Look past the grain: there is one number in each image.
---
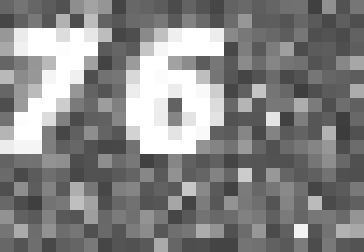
76
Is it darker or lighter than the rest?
lighter
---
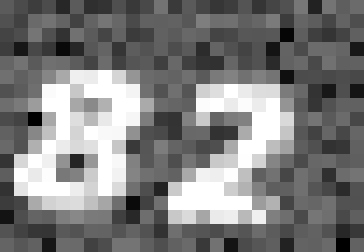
82
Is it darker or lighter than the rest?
lighter
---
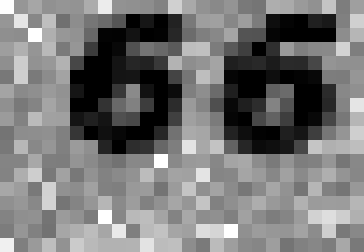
66
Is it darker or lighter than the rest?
darker
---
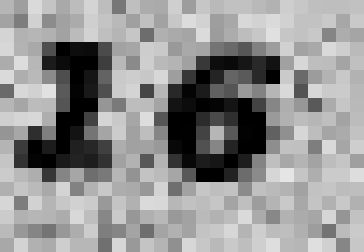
16
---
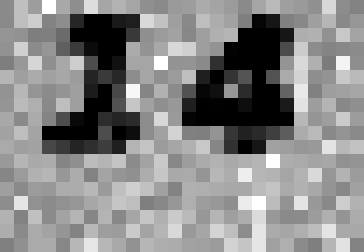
14
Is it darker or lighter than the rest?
darker
